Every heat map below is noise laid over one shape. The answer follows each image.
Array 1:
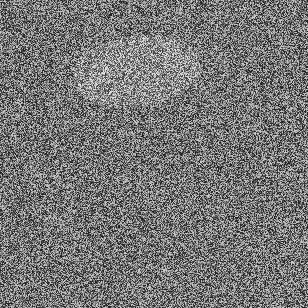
ellipse
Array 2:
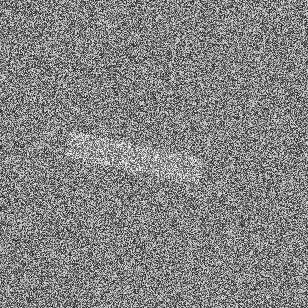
bar
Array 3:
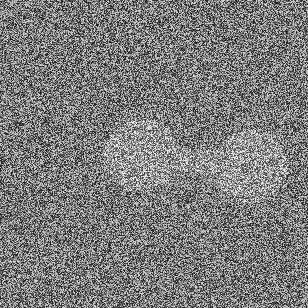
dumbbell
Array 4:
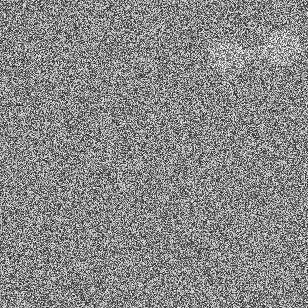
dumbbell
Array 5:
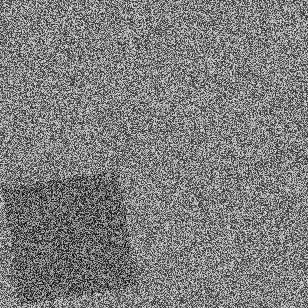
square
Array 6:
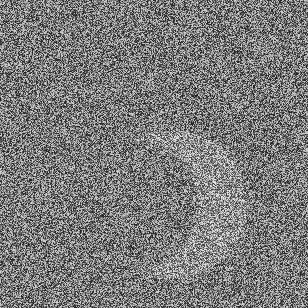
crescent
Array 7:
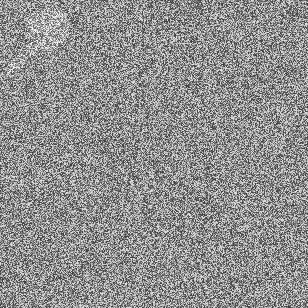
lollipop
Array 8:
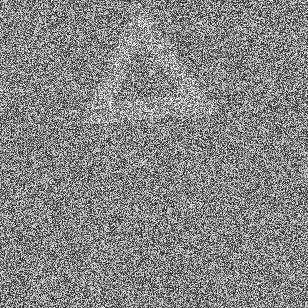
triangle frame
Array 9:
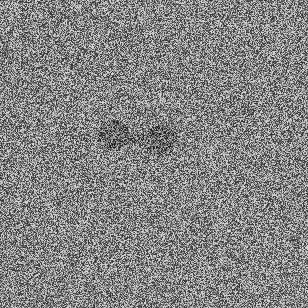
dumbbell
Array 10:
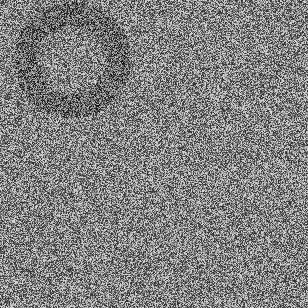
ring
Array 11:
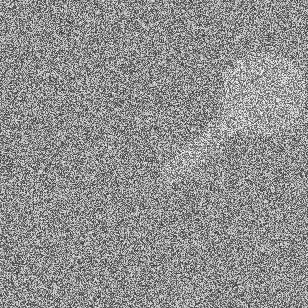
lollipop
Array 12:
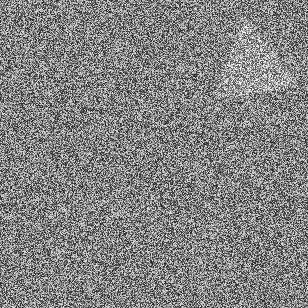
triangle
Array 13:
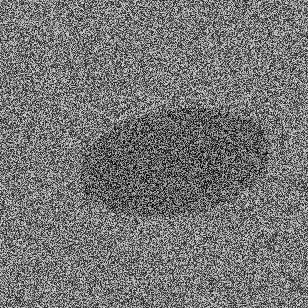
ellipse
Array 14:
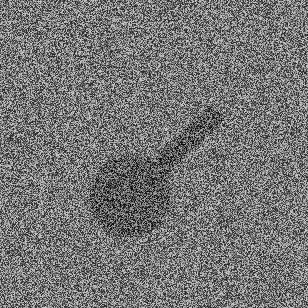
lollipop
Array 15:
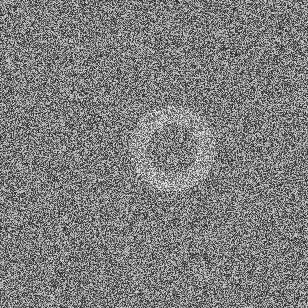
ring
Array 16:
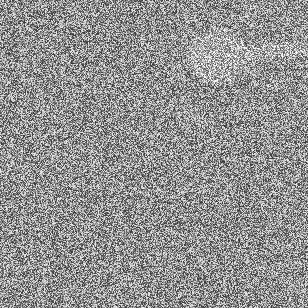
lollipop
